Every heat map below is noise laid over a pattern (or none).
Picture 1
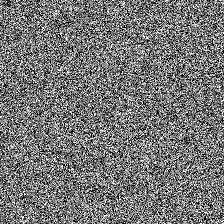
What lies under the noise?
only noise
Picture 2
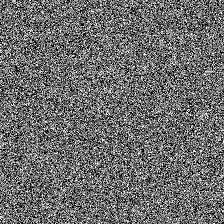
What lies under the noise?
only noise
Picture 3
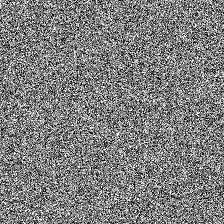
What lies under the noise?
only noise
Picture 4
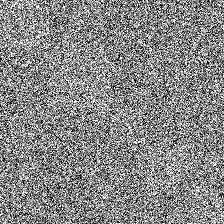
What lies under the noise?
blocks along the diagonal
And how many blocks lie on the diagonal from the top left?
5
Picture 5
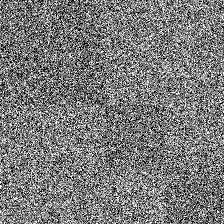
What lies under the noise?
blocks along the diagonal
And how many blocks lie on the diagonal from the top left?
3
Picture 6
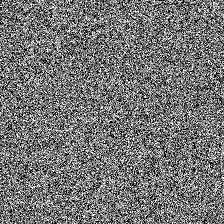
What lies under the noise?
only noise
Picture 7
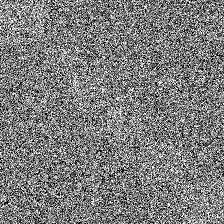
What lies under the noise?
blocks along the diagonal
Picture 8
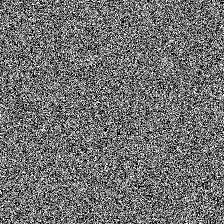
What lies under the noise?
only noise
